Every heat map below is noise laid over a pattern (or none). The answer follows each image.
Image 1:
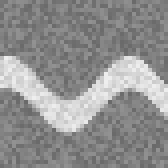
a wavy band
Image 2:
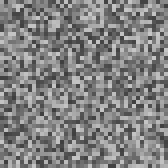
only noise
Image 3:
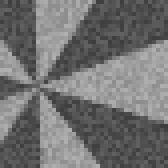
spokes from one point
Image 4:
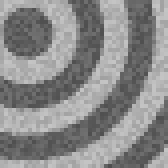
rings round one point
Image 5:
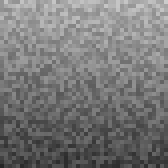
a smooth slope
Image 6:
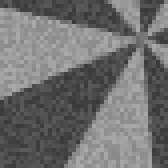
spokes from one point
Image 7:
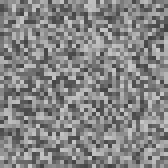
only noise
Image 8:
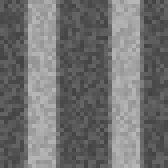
vertical stripes
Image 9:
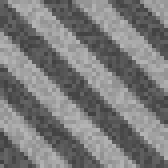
diagonal stripes
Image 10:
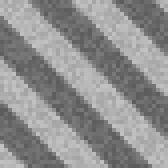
diagonal stripes
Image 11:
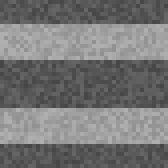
horizontal stripes
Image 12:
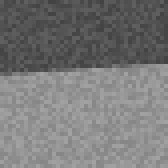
a sharp edge
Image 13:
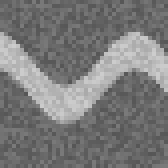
a wavy band
